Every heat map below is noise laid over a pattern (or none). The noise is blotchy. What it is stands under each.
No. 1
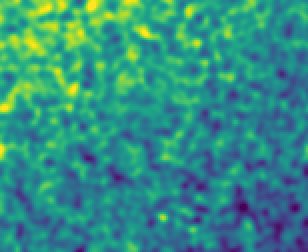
a smooth slope
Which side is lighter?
top left
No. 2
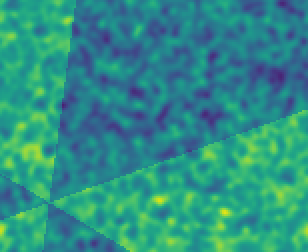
spokes from one point
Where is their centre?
bottom left
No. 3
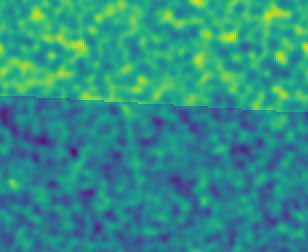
a sharp edge
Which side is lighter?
top
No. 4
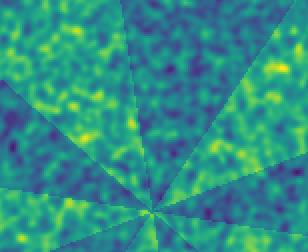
spokes from one point
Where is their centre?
bottom middle
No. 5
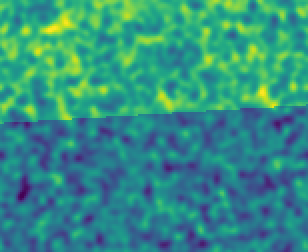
a sharp edge
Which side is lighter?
top
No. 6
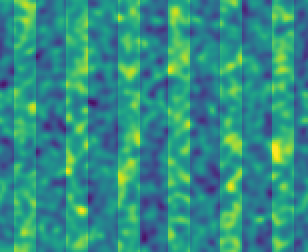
vertical stripes
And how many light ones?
6
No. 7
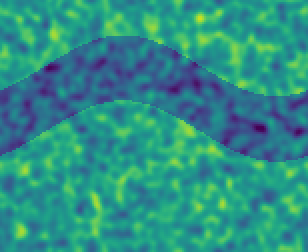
a wavy band
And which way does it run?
left to right
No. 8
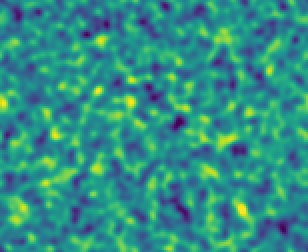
only noise
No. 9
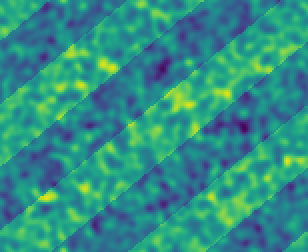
diagonal stripes
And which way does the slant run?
bottom left to top right
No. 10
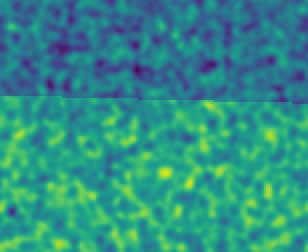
a sharp edge
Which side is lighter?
bottom
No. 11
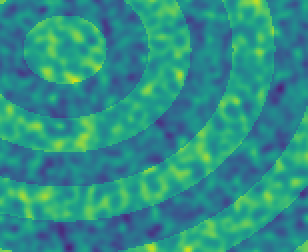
rings round one point
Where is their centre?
top left
